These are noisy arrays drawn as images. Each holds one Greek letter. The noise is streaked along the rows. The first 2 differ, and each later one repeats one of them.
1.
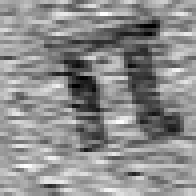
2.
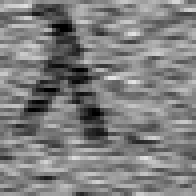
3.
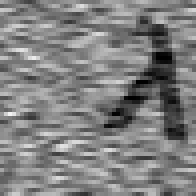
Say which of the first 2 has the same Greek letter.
2
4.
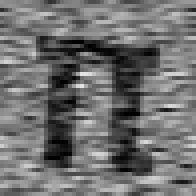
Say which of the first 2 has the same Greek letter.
1
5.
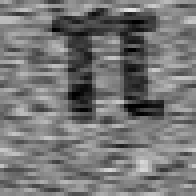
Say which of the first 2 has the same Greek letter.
1
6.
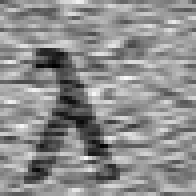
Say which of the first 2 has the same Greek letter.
2
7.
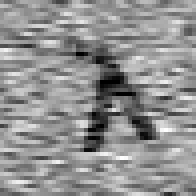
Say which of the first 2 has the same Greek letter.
2
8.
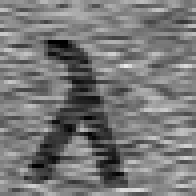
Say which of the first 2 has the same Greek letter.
2
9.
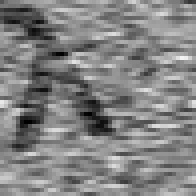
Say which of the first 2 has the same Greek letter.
2
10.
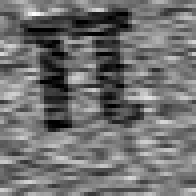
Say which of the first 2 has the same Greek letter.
1
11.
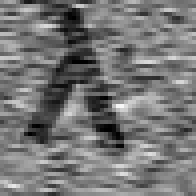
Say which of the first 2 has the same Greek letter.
2
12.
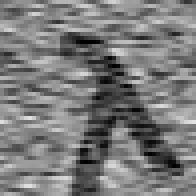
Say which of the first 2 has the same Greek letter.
2
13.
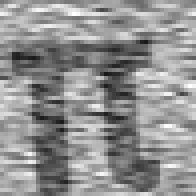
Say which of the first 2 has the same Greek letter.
1
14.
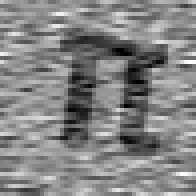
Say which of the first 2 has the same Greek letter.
1
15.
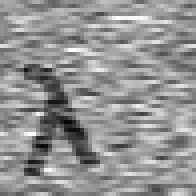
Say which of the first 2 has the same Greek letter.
2
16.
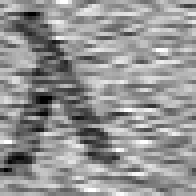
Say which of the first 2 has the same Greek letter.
2
